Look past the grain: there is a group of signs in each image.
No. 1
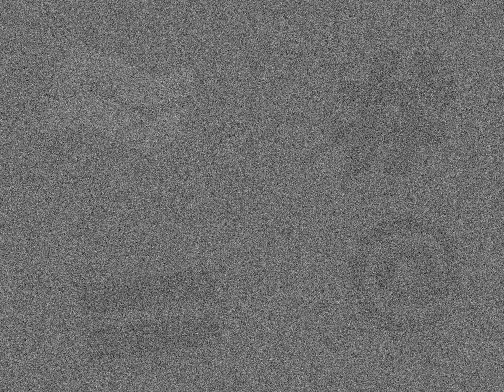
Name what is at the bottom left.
equals sign
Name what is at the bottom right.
at sign
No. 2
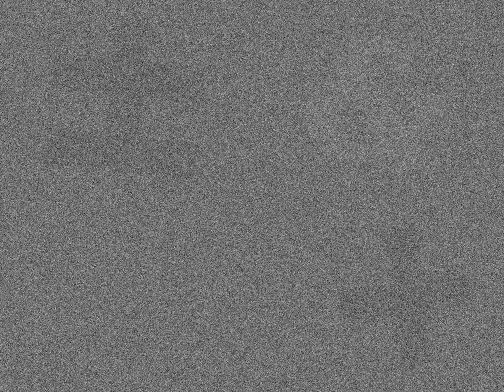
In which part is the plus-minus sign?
top left
